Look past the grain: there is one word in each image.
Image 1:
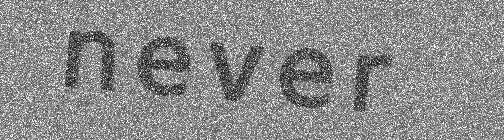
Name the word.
never
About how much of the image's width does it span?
two thirds
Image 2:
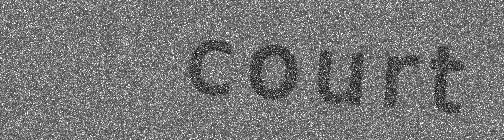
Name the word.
court
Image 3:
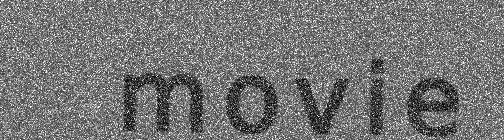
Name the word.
movie
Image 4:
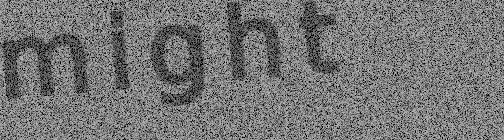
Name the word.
might
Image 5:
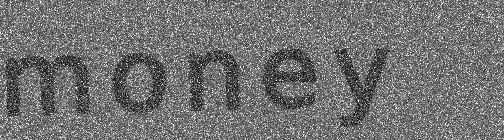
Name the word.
money
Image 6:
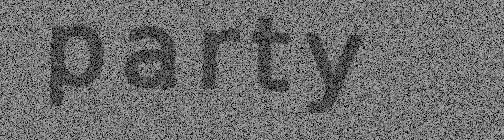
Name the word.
party
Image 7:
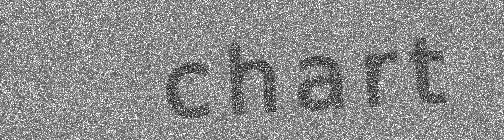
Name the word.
chart
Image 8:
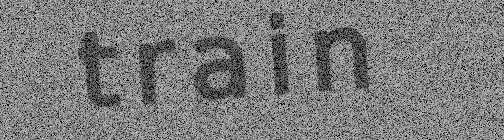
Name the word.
train
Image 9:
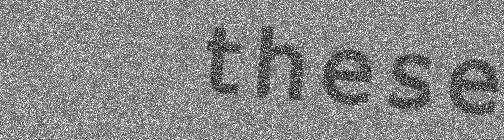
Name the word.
these
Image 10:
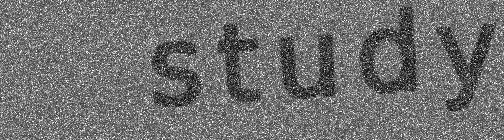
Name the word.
study
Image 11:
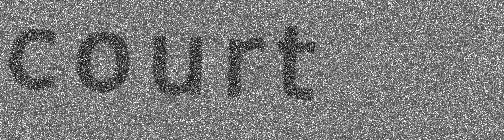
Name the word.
court
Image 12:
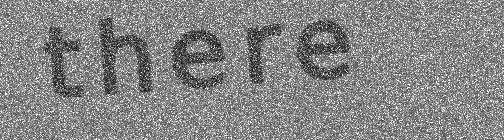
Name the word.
there
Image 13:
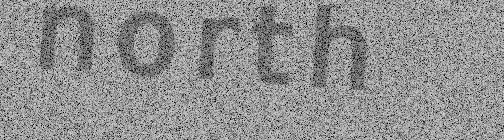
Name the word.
north
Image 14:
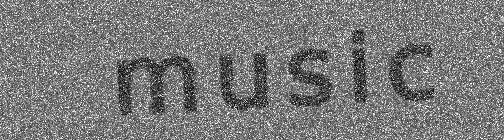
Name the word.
music
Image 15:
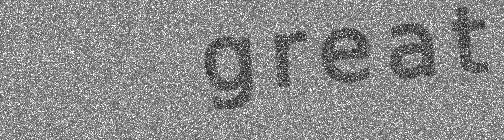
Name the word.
great
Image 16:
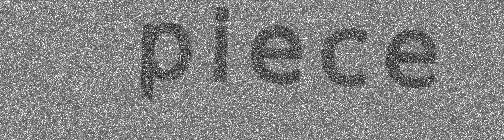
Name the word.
piece
